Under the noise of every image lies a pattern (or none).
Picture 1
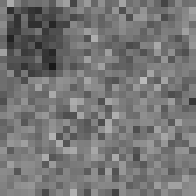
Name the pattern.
one block
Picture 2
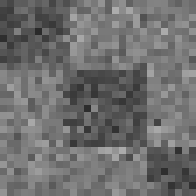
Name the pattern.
blocks along the diagonal
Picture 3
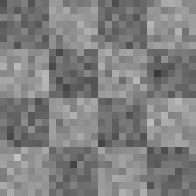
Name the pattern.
a checkerboard
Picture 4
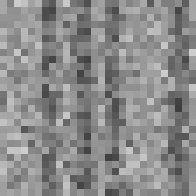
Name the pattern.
bands of columns
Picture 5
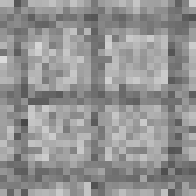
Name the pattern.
bands of rows crossing bands of columns
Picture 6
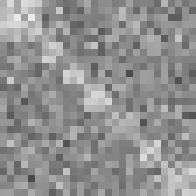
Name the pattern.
blocks along the diagonal
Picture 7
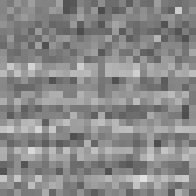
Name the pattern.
bands of rows
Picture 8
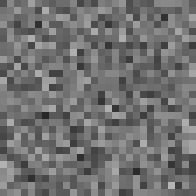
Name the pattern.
only noise
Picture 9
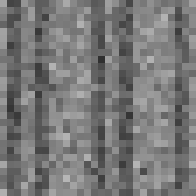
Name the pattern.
bands of columns
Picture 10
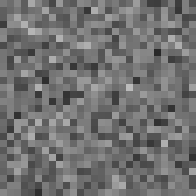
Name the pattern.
only noise
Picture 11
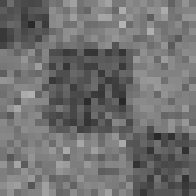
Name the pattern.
blocks along the diagonal
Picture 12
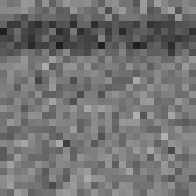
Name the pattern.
one band of rows
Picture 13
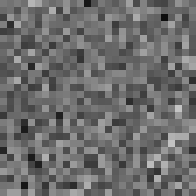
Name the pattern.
only noise
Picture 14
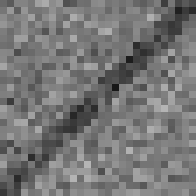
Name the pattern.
a diagonal band
